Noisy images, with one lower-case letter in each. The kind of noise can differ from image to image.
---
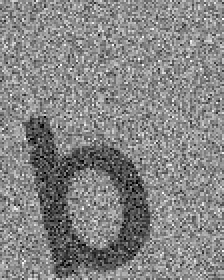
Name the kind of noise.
low rank plus noise
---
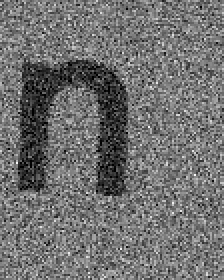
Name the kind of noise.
independent entries
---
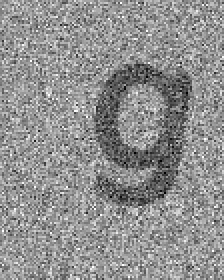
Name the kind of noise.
low rank plus noise
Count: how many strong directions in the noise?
one
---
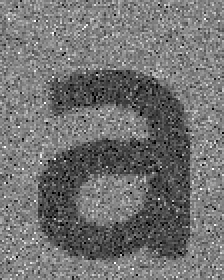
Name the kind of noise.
heavy tails
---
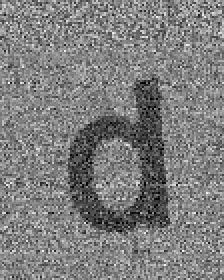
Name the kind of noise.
rows of uneven size
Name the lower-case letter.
d
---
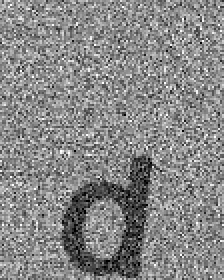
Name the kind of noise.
low rank plus noise
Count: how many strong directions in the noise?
three or four
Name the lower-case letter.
d
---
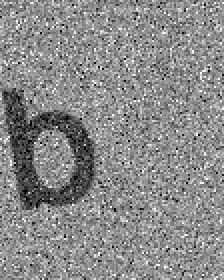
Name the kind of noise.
heavy tails
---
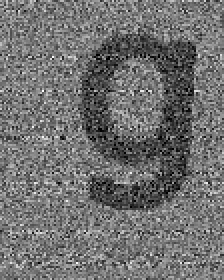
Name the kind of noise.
rows of uneven size
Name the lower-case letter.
g
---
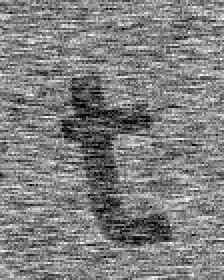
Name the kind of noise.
streaked along the rows
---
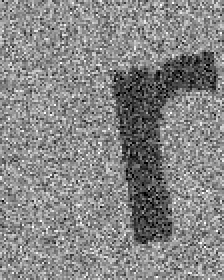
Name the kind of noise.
independent entries
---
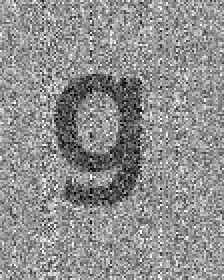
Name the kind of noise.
columns of uneven size
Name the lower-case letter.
g
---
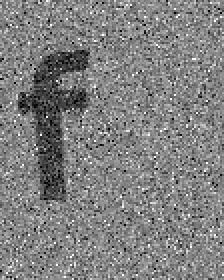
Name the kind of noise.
heavy tails
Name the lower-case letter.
f
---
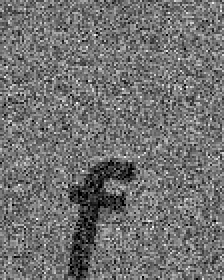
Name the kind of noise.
low rank plus noise
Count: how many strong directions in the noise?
three or four
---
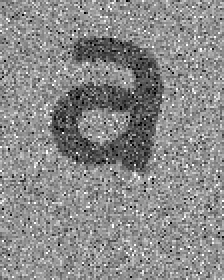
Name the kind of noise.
heavy tails
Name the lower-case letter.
a
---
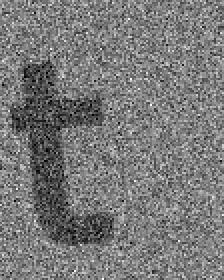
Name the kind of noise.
independent entries
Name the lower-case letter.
t
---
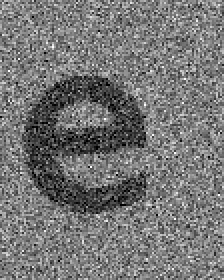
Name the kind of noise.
independent entries
